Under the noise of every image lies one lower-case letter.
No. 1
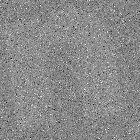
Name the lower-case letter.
n
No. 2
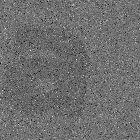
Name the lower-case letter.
a
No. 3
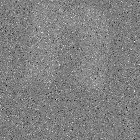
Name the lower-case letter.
n
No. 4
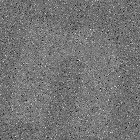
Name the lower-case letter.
n
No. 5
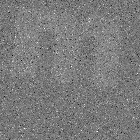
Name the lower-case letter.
m
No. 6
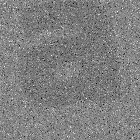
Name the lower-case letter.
a
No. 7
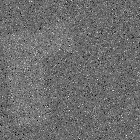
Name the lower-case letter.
r
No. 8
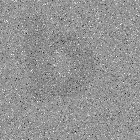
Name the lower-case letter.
b
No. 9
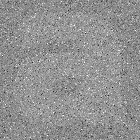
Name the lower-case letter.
a
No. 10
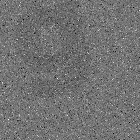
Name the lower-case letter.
g
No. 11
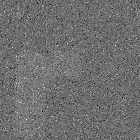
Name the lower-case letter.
r
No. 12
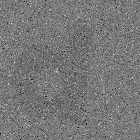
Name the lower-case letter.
d
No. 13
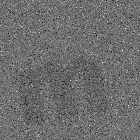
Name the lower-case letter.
m
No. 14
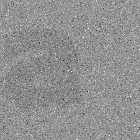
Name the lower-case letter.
a
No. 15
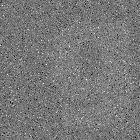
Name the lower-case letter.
g
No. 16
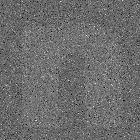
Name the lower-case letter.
n
